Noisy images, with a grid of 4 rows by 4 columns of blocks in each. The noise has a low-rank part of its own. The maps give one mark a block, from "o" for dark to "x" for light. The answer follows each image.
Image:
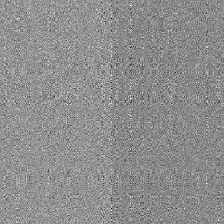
x x o o
x x o o
x x o o
x x o o
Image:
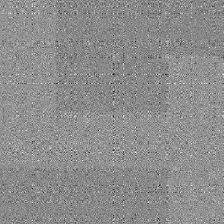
x o o o
x o o x
x x x x
o o o x
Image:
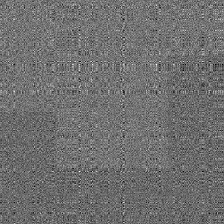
x x x x
x x x o
o x x o
o o o o
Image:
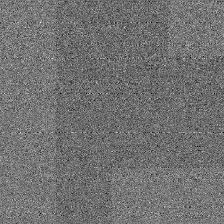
x o o x
x o o o
x o o o
x o x x
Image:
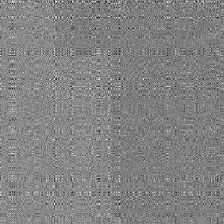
x o o o
x x o o
x x o o
x x o o
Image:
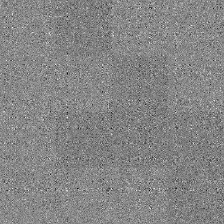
x o x x
x x o x
x o o o
x x x o
